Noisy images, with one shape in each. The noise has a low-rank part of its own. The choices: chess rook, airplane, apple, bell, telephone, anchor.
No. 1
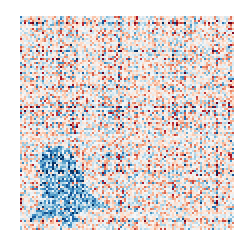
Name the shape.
bell
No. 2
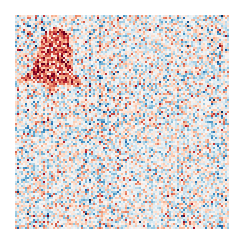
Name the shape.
bell
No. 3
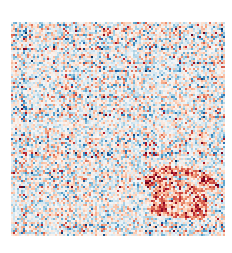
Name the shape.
telephone
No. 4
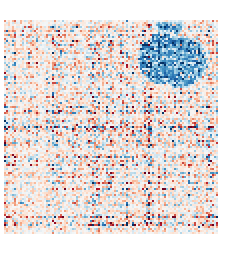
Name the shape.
apple
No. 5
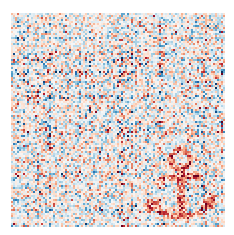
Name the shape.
anchor
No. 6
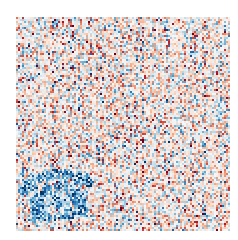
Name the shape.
telephone
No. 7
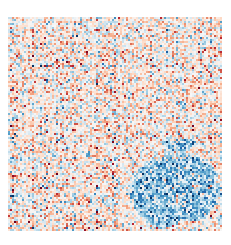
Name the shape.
apple
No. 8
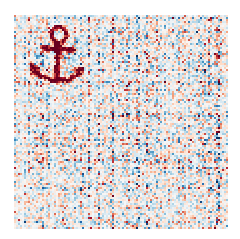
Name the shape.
anchor
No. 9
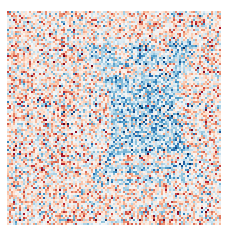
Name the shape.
chess rook
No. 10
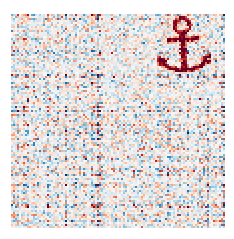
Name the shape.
anchor
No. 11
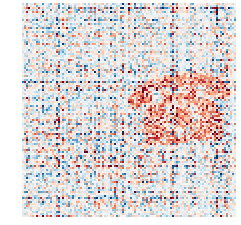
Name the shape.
telephone
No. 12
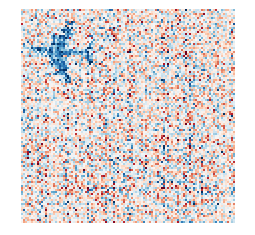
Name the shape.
airplane
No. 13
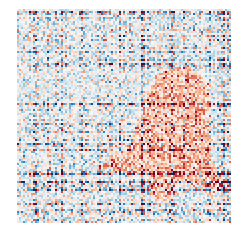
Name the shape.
bell
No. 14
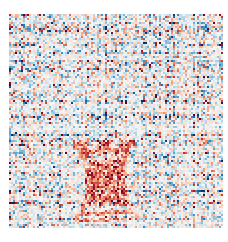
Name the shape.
chess rook
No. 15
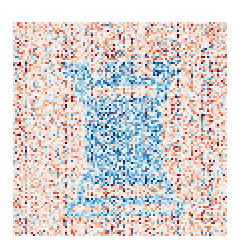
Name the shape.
chess rook
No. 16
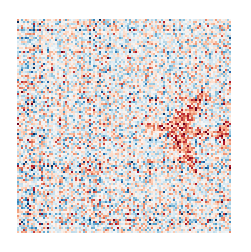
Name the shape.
airplane
